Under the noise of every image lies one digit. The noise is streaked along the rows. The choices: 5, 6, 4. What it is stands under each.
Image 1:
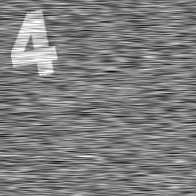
light 4, top left
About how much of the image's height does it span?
a third
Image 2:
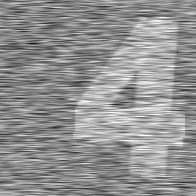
light 4
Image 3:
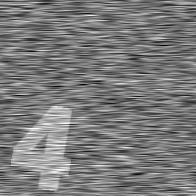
light 4, bottom left
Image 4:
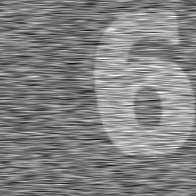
light 6
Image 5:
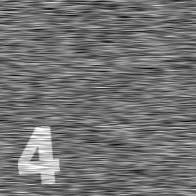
light 4, bottom left
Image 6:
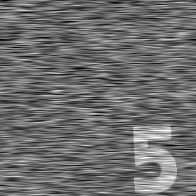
light 5, bottom right
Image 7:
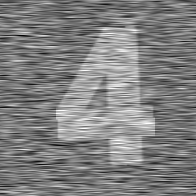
light 4
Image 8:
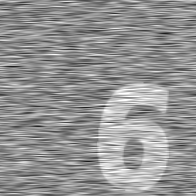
light 6
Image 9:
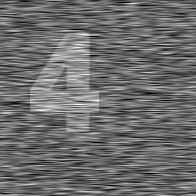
light 4
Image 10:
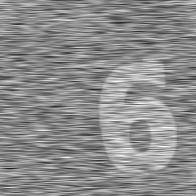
light 6
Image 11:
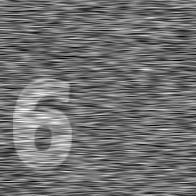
light 6
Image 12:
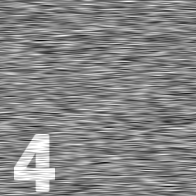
light 4, bottom left
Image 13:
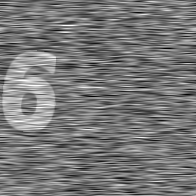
light 6, middle left
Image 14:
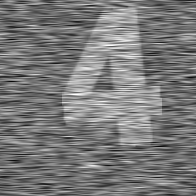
light 4
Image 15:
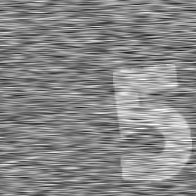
light 5
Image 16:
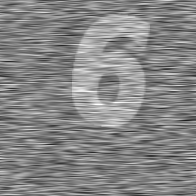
light 6
